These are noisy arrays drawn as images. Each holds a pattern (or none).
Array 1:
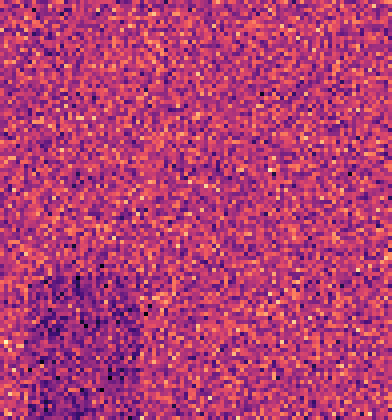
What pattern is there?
one block
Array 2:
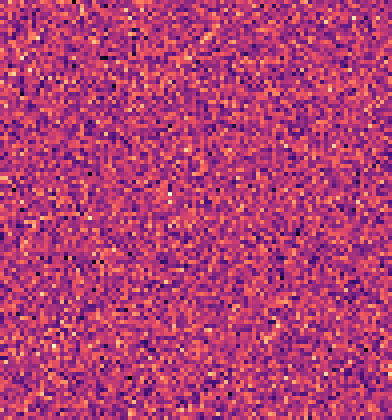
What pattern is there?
only noise
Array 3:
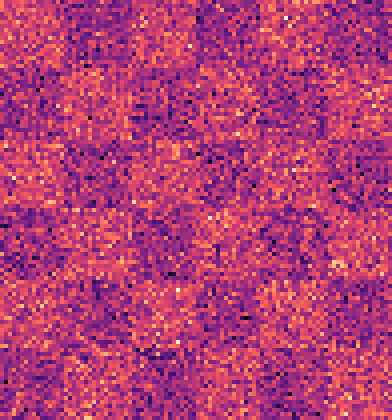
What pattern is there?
a checkerboard
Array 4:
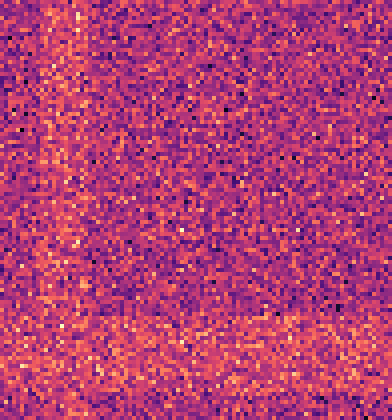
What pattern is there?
bands of rows crossing bands of columns
